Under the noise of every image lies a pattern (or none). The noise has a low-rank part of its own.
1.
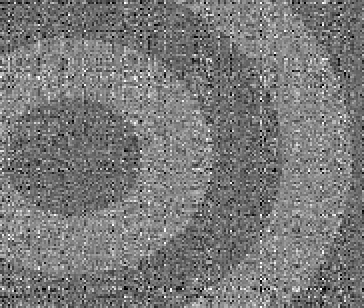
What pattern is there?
rings round one point
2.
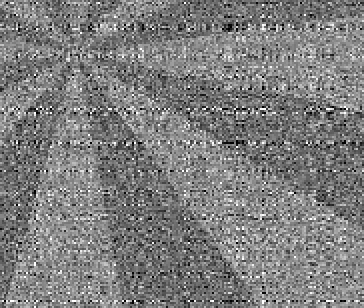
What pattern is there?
spokes from one point
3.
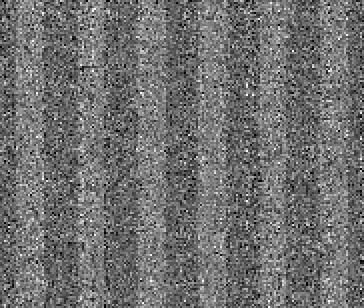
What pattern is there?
vertical stripes
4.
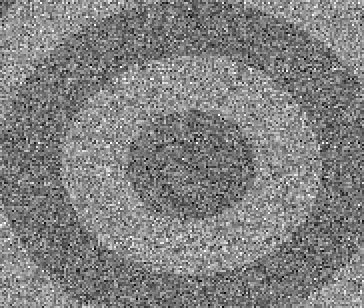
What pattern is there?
rings round one point
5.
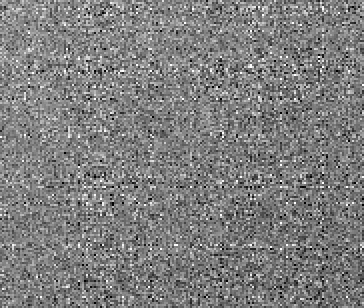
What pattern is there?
a smooth slope
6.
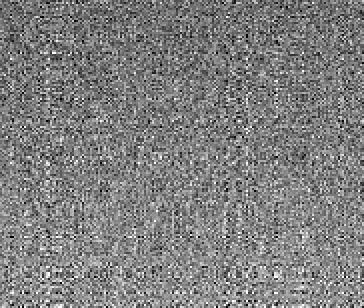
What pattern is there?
a smooth slope
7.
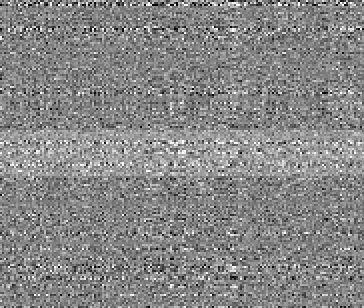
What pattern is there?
one horizontal stripe
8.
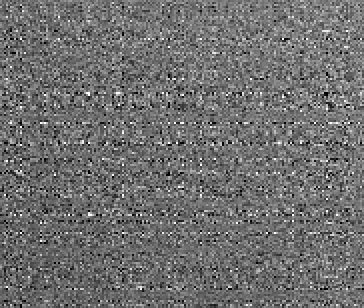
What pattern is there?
a smooth slope
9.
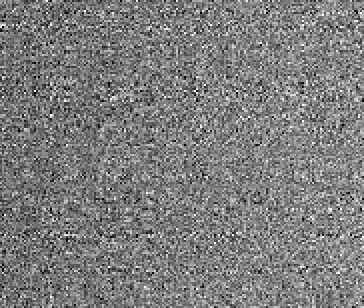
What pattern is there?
a smooth slope
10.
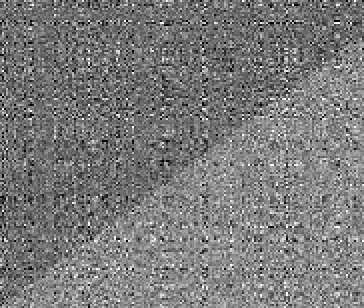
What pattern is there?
a sharp edge
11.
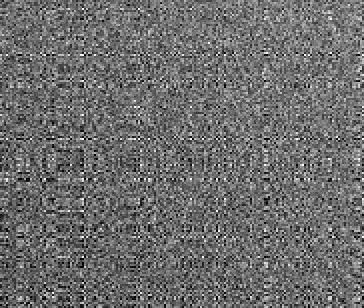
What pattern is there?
a smooth slope
